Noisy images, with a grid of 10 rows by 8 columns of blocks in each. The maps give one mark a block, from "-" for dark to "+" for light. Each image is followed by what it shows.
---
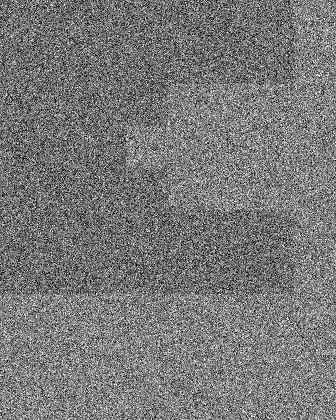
- - - - - - - +
- - - - - - - +
- - - - + + + +
- - - + + + + +
- - - - + + + +
- - - - - - - +
- - - - - - - +
+ + + + + + + +
+ + + + + + + +
+ + + + + + + +
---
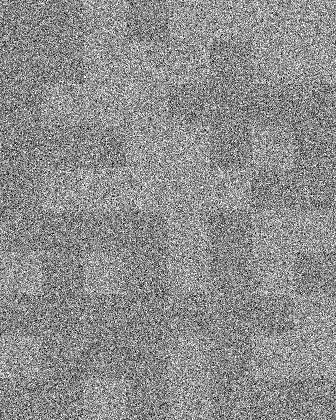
- - + - + + + +
- - + + + - + +
- + + + - - - -
- - - + + - + -
- + + + + + - -
- - - - + - + +
+ - + - + - + -
- - - - - - - +
+ - - - + - + +
- - + - + - - -
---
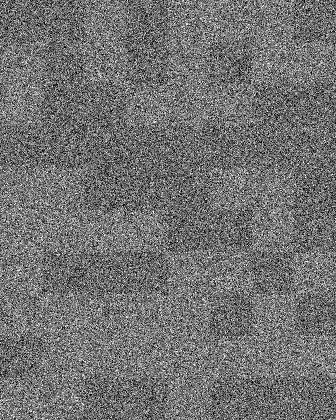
- - + - + + + -
+ - + - + - + +
+ - - + + + - -
- - - - - - - -
+ + - - - + + -
+ + + + - - + -
+ - - - + + - +
+ + + + + - + -
- + + + + + + +
+ + - - + - - -
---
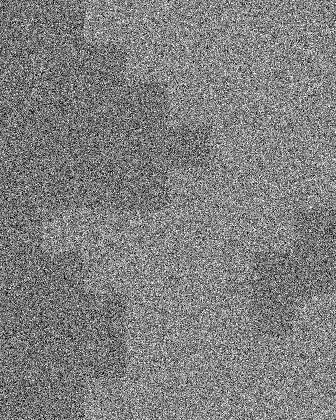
- - + + + + + +
- - - + + + + +
- - - - + + + +
- - - - - + + +
- - - - + + + +
- + + + + + + -
- - + + + + - -
- - - + + + - +
- - - + + + + +
- - + + + + + +
